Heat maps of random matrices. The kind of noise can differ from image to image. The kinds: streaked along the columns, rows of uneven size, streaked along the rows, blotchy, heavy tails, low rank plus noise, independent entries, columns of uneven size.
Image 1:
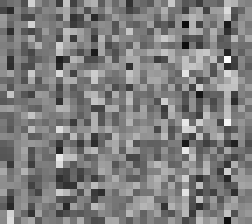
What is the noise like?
columns of uneven size
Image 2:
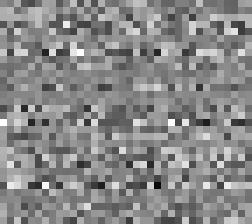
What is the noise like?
rows of uneven size
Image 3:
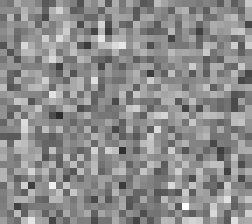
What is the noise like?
independent entries
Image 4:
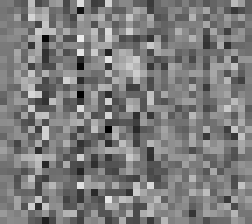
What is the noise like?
columns of uneven size
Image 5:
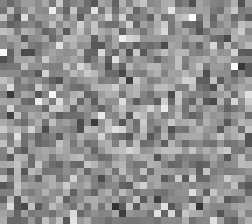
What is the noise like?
independent entries
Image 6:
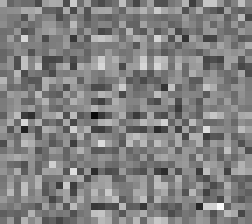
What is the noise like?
low rank plus noise
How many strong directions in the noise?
one
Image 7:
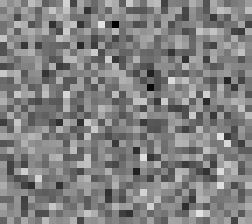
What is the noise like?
independent entries
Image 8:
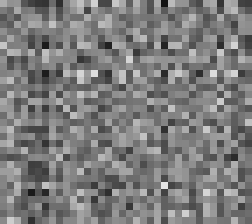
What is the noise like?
low rank plus noise
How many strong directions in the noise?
one
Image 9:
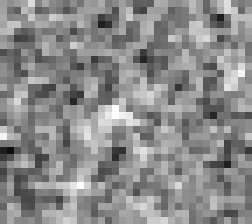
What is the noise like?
blotchy
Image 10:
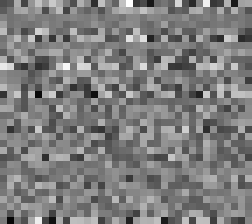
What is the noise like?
rows of uneven size
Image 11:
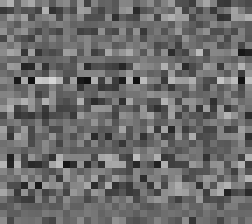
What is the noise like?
rows of uneven size
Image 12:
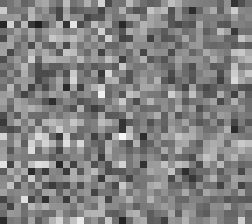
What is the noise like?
low rank plus noise
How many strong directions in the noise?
three or four
